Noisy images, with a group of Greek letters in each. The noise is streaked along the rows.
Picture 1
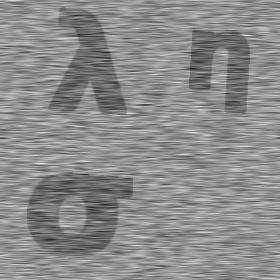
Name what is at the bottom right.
nothing
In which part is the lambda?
top left
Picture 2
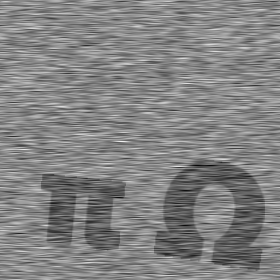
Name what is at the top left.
nothing
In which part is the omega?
bottom right
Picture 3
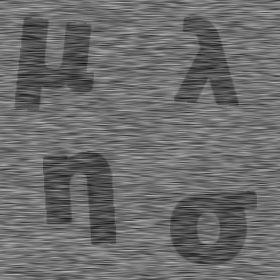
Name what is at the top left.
mu
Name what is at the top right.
lambda
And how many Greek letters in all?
4
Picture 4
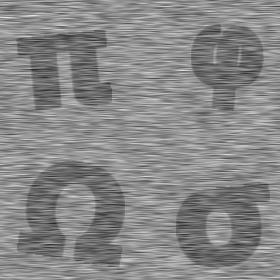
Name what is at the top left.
pi
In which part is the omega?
bottom left
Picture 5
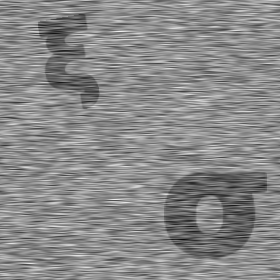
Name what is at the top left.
xi
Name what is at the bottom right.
sigma
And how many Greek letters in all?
2
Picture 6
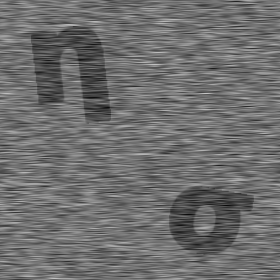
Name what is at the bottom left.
nothing
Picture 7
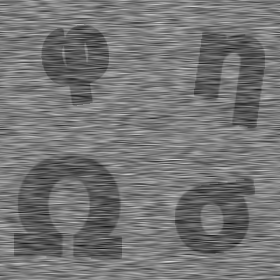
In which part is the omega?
bottom left
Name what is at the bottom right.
sigma
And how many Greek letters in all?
4
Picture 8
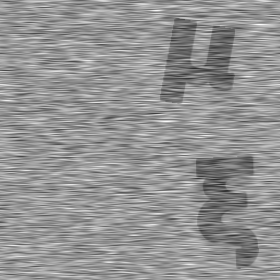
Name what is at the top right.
mu
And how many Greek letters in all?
2
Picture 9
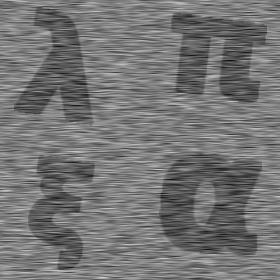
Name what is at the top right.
pi
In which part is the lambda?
top left
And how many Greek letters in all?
4
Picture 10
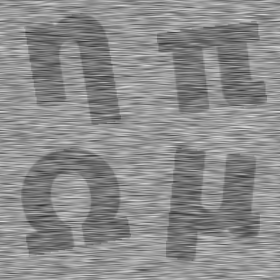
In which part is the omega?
bottom left
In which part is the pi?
top right
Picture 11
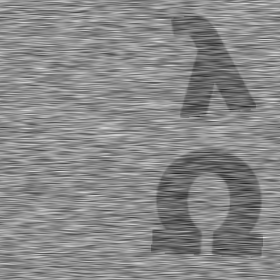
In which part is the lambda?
top right
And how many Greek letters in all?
2
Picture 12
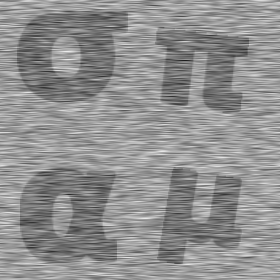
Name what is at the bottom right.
mu
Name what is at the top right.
pi
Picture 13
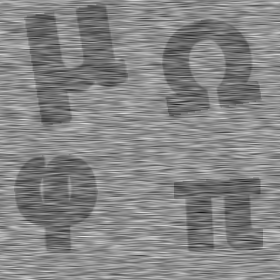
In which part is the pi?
bottom right
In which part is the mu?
top left
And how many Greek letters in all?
4
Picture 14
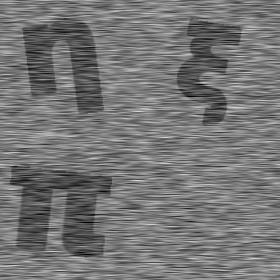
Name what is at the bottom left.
pi
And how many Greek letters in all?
3
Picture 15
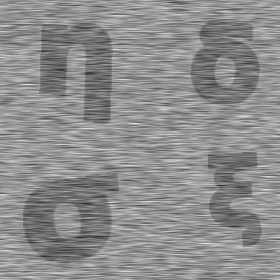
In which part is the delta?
top right
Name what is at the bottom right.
xi
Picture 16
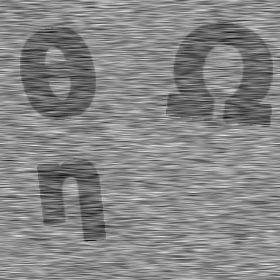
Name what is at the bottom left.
eta
